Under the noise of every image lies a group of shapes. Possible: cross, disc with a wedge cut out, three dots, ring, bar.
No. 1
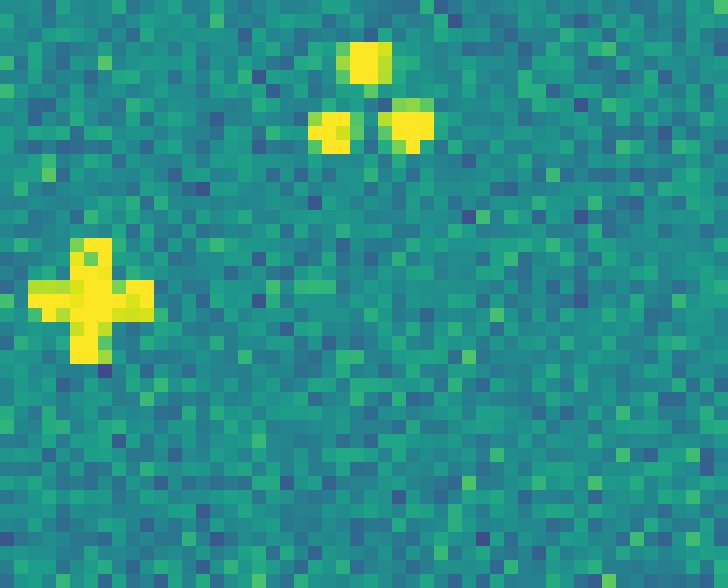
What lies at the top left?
nothing
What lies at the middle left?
cross
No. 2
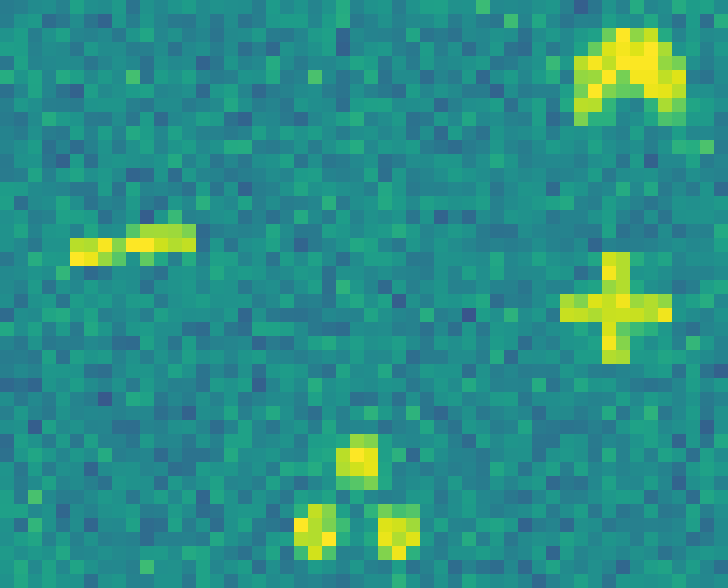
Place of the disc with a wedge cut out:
top right
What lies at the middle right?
cross
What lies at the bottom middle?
three dots
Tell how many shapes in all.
4
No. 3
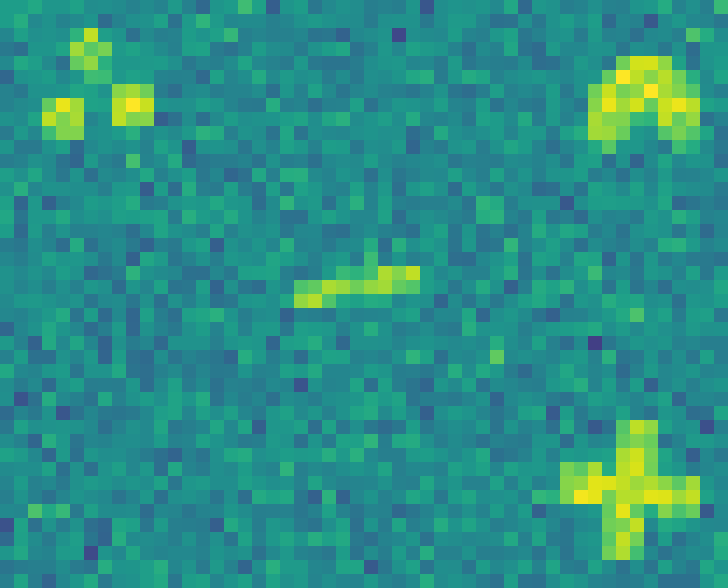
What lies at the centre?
bar
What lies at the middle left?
nothing
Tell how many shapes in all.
4
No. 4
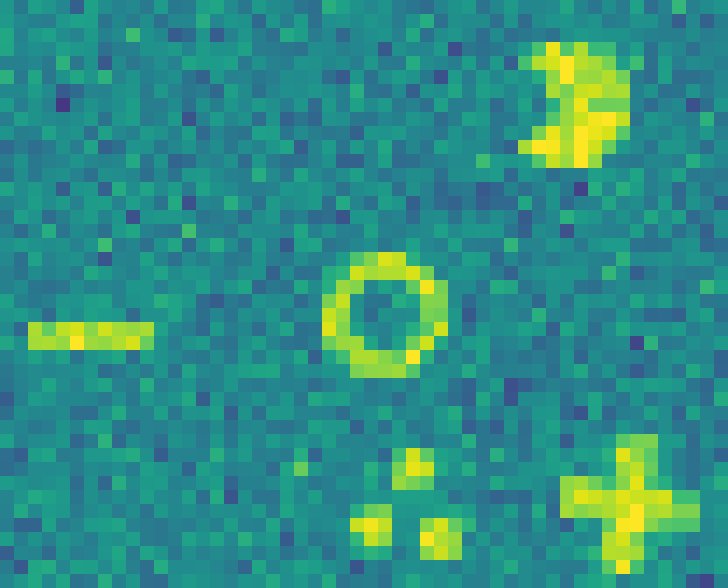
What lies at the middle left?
bar
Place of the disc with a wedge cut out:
top right
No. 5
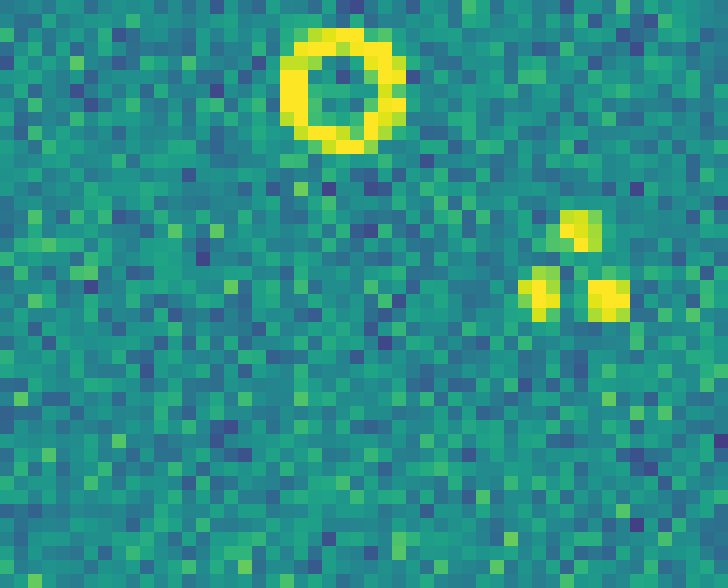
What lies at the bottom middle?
nothing
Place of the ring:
top middle
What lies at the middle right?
three dots
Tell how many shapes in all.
2
